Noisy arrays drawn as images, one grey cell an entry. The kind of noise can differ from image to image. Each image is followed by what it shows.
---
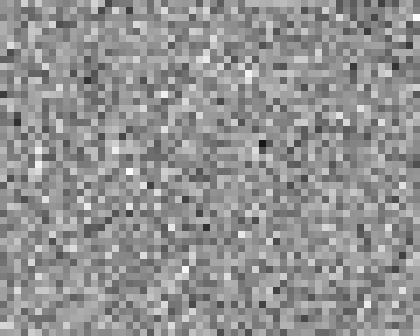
independent entries
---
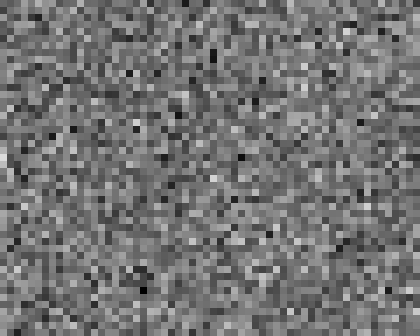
independent entries
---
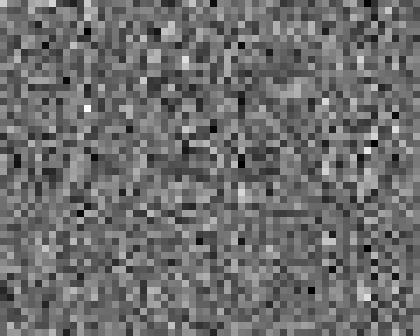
low rank plus noise
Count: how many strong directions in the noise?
three or four
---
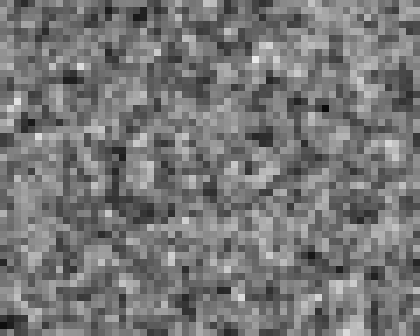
blotchy
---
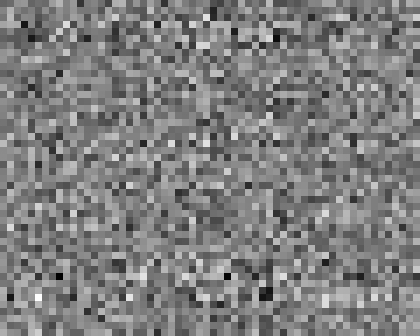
low rank plus noise
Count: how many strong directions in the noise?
five to eight
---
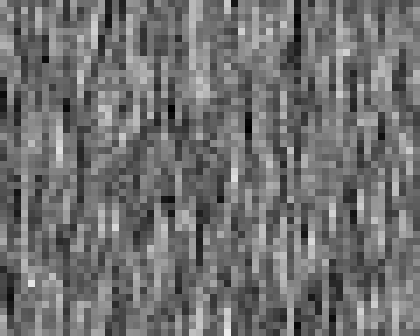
streaked along the columns
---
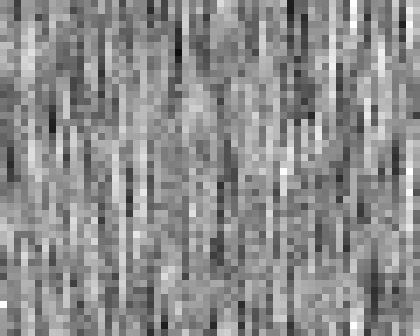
streaked along the columns
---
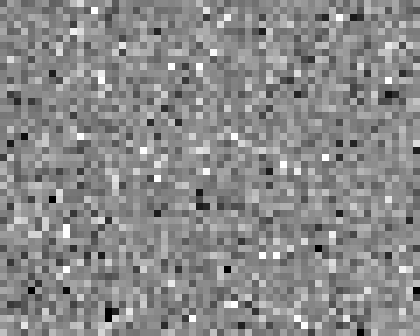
heavy tails
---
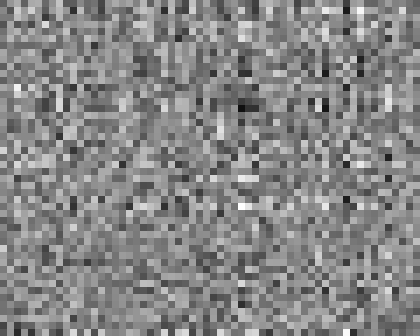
low rank plus noise
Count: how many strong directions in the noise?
two
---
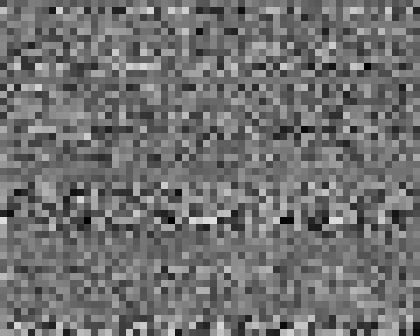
rows of uneven size
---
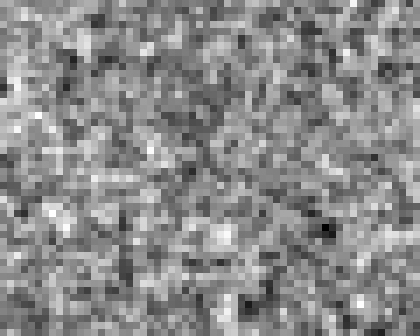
blotchy
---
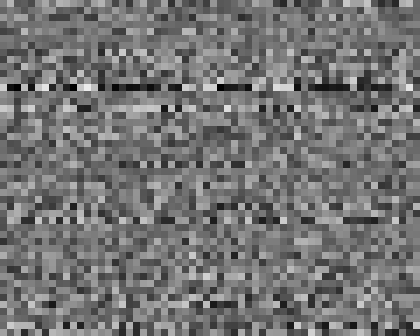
rows of uneven size
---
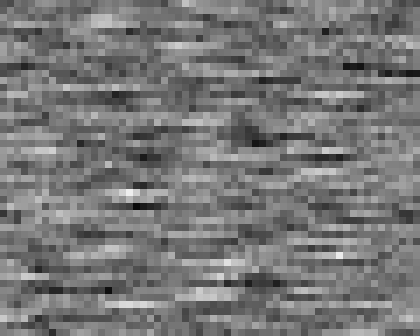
streaked along the rows
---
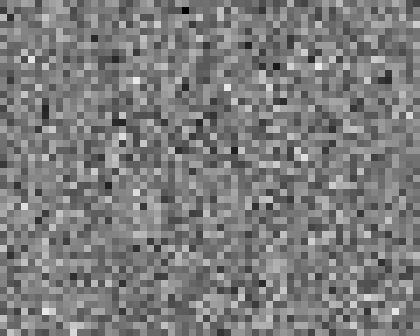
independent entries
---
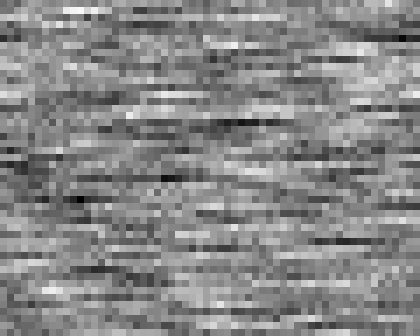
streaked along the rows
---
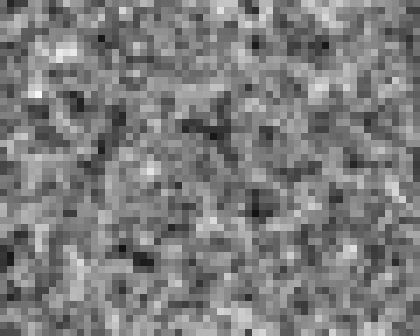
blotchy
